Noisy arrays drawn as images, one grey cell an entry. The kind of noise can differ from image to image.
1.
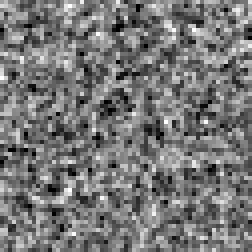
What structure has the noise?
blotchy
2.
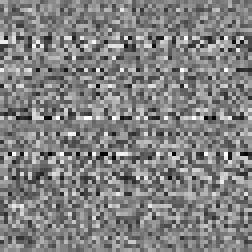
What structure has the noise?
rows of uneven size
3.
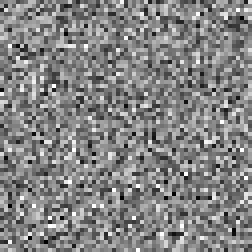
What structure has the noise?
independent entries
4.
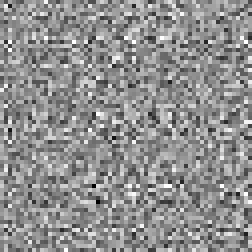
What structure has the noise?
low rank plus noise
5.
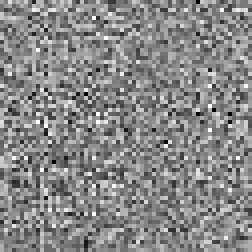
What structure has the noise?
low rank plus noise
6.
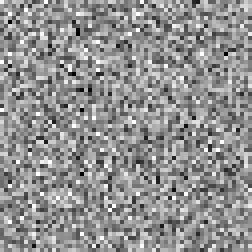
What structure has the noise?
independent entries
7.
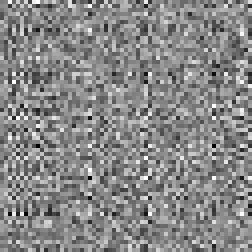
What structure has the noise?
low rank plus noise
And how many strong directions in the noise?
one
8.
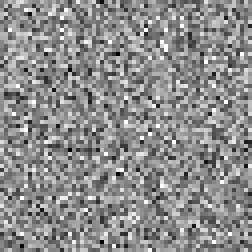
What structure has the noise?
independent entries
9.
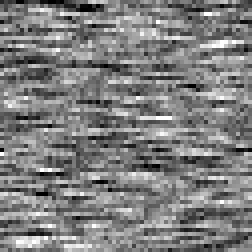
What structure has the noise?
streaked along the rows
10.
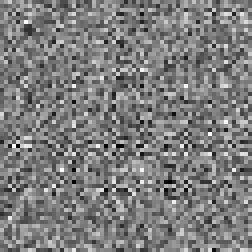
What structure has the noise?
low rank plus noise
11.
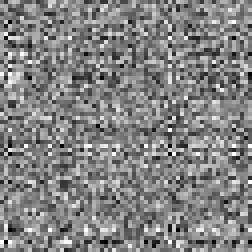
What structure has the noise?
low rank plus noise
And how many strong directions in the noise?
one
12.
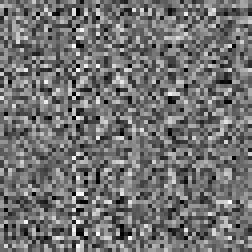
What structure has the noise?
low rank plus noise
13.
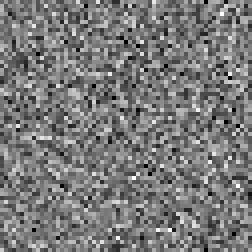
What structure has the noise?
independent entries
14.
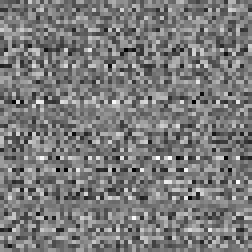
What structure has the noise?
rows of uneven size
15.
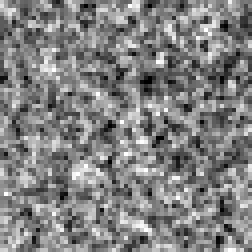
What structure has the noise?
blotchy
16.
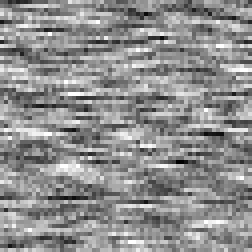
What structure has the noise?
streaked along the rows
